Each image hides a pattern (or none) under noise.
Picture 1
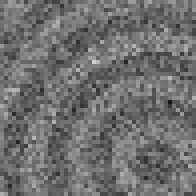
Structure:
rings round one point
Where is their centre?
bottom right
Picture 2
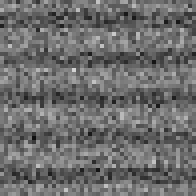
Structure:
horizontal stripes
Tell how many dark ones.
5
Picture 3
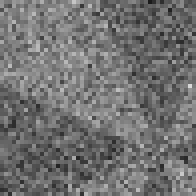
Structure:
spokes from one point
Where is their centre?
bottom right
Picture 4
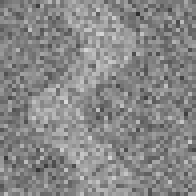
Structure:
a wavy band
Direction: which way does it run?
top to bottom
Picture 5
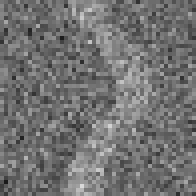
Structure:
a wavy band
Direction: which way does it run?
top to bottom
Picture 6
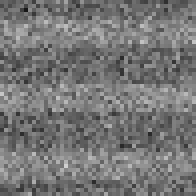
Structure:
horizontal stripes
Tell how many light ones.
3
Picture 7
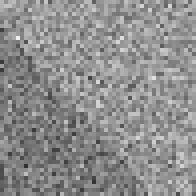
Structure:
a sharp edge
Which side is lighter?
top right
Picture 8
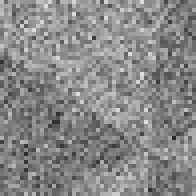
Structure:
spokes from one point
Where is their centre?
bottom right
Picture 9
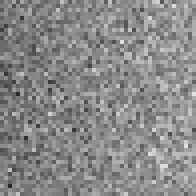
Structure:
a smooth slope
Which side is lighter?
right
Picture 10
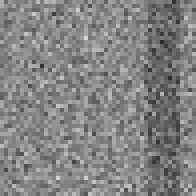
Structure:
one vertical stripe
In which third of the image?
right
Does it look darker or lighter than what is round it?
darker
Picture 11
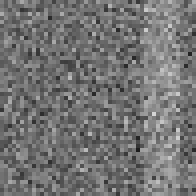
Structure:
one vertical stripe
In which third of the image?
right
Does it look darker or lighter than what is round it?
lighter
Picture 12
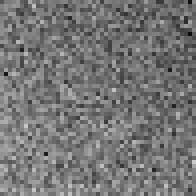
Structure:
a smooth slope
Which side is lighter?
bottom left
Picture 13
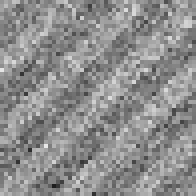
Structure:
diagonal stripes
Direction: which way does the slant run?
bottom left to top right
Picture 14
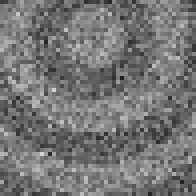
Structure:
rings round one point
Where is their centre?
top middle
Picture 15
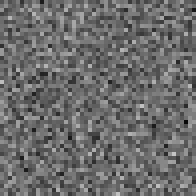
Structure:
only noise
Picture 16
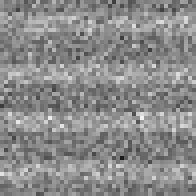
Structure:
horizontal stripes
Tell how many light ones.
4
